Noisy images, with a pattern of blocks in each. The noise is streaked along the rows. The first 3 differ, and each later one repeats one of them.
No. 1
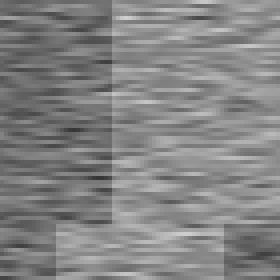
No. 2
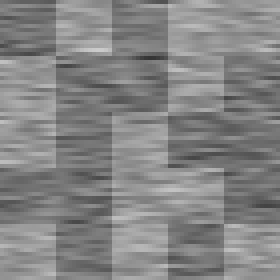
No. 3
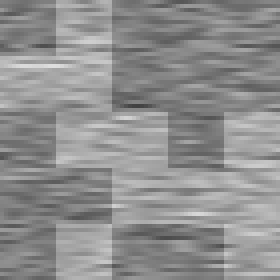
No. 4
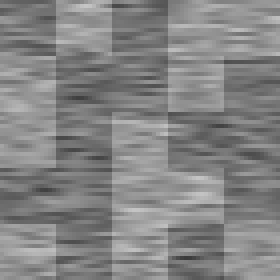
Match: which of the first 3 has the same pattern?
2
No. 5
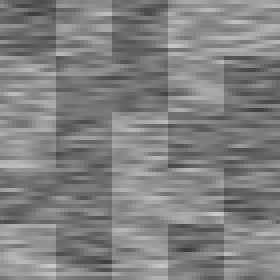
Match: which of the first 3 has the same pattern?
2
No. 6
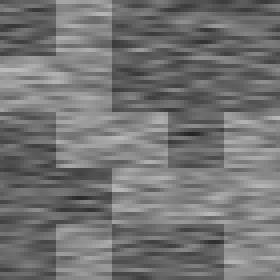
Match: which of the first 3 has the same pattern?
3
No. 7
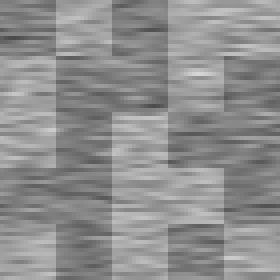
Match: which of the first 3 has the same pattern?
2
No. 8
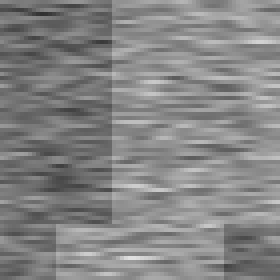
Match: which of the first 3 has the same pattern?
1
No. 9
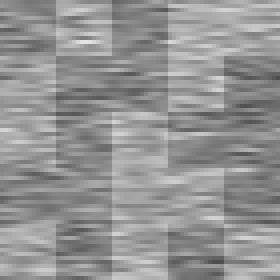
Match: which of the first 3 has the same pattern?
2
